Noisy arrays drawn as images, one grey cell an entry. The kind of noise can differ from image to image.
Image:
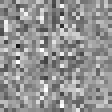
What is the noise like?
columns of uneven size
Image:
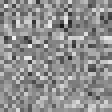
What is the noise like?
low rank plus noise
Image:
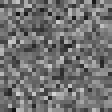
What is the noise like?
low rank plus noise
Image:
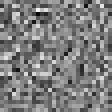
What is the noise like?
low rank plus noise
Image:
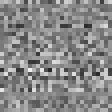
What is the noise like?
rows of uneven size
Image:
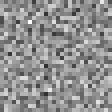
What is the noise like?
independent entries
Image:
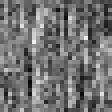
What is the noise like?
streaked along the columns
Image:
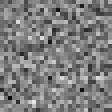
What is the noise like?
independent entries
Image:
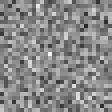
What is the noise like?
independent entries
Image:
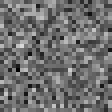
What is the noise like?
independent entries
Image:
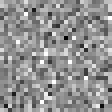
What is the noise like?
heavy tails
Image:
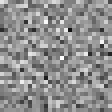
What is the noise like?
low rank plus noise
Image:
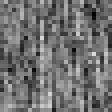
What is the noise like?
streaked along the columns
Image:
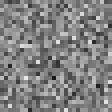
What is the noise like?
independent entries
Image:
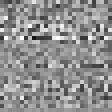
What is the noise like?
rows of uneven size
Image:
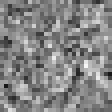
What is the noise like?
blotchy
